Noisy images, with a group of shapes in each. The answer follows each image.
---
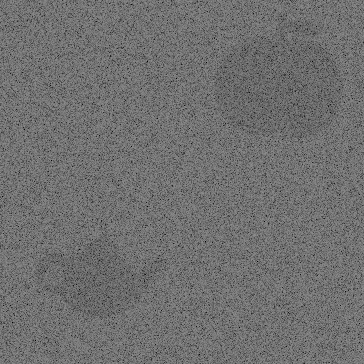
top right: apple; bottom left: teapot
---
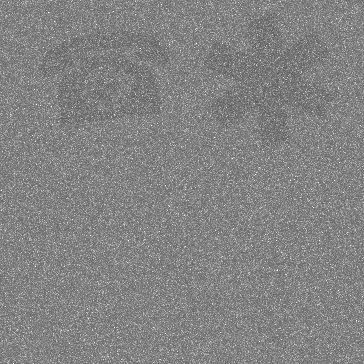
top left: telephone; top right: asterisk
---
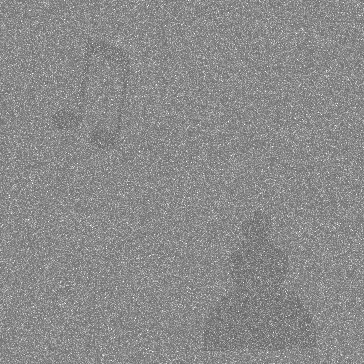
top left: pair of musical notes; bottom right: chess pawn
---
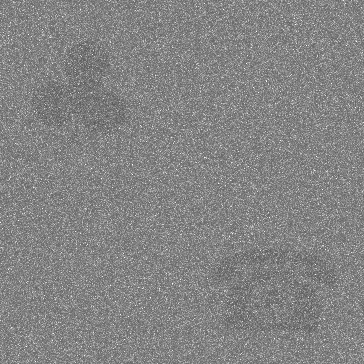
top left: club; bottom right: telephone
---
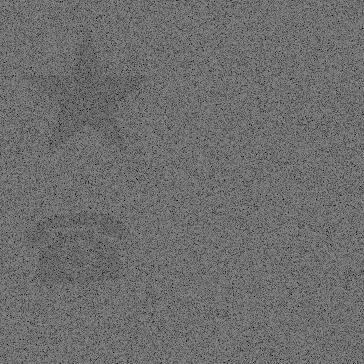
top left: star; bottom left: telephone
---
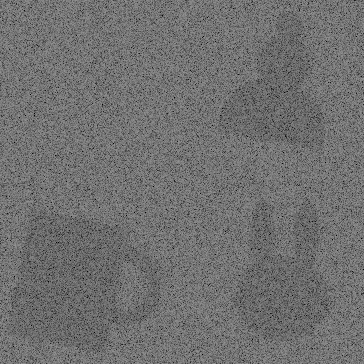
top right: chess pawn; bottom left: cup; bottom right: rabbit's head
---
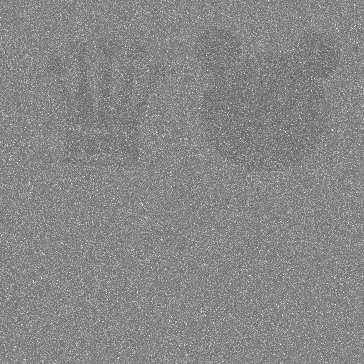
top left: chess queen; top right: bear's head
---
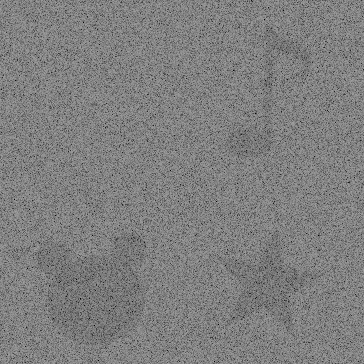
top right: musical note; bottom left: bear's head; bottom right: star
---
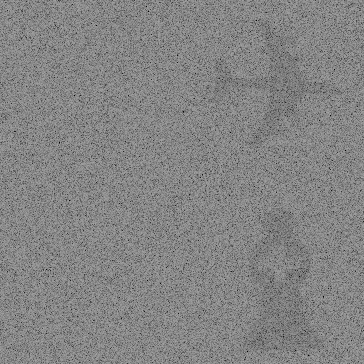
top right: airplane; bottom right: chess bishop
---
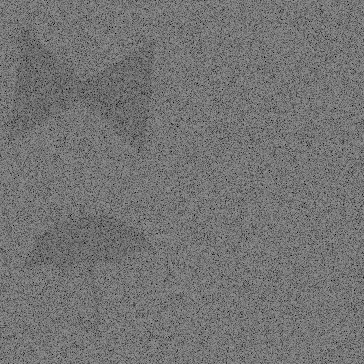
top left: bow tie; bottom left: umbrella
